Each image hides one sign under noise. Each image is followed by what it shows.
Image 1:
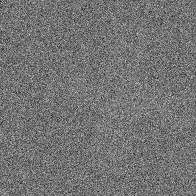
light plus sign
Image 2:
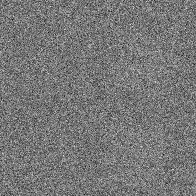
light colon
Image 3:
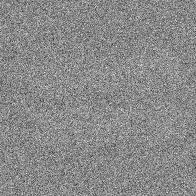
light equals sign
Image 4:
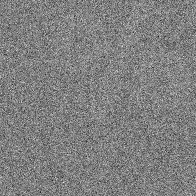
light percent sign
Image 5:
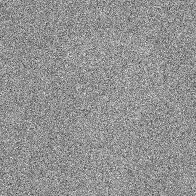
light question mark
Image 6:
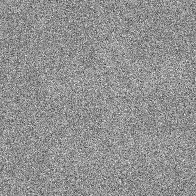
light plus-minus sign
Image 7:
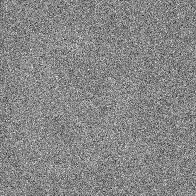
light ampersand
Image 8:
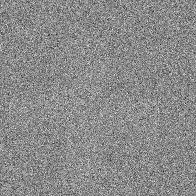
light plus sign
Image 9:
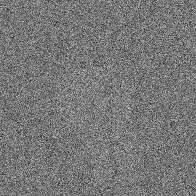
light pilcrow
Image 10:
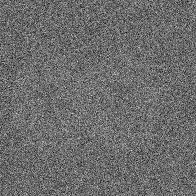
light infinity sign
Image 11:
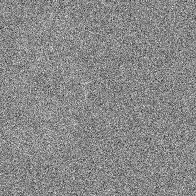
light section sign
